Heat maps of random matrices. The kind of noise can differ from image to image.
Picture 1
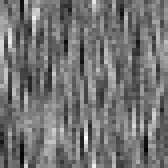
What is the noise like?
streaked along the columns
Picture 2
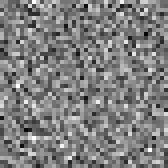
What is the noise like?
independent entries
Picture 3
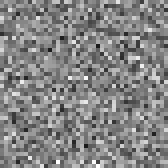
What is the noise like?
independent entries
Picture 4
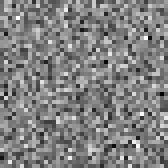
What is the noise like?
independent entries
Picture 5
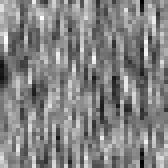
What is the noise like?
streaked along the columns
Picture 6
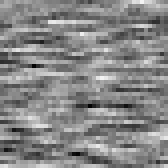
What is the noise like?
streaked along the rows
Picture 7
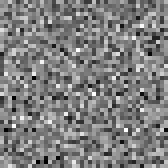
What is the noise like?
independent entries
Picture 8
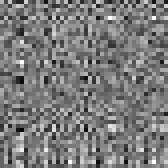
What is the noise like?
low rank plus noise
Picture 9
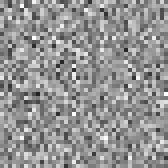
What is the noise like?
low rank plus noise
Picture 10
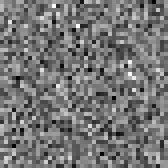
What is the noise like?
independent entries
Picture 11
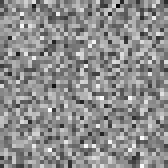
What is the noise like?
independent entries
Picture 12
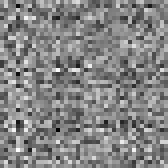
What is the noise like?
low rank plus noise
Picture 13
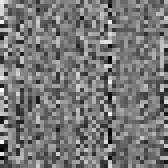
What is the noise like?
columns of uneven size
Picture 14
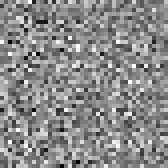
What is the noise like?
low rank plus noise
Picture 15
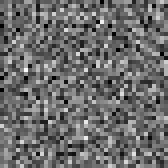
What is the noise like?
independent entries
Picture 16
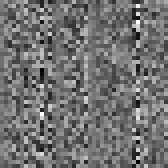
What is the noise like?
columns of uneven size
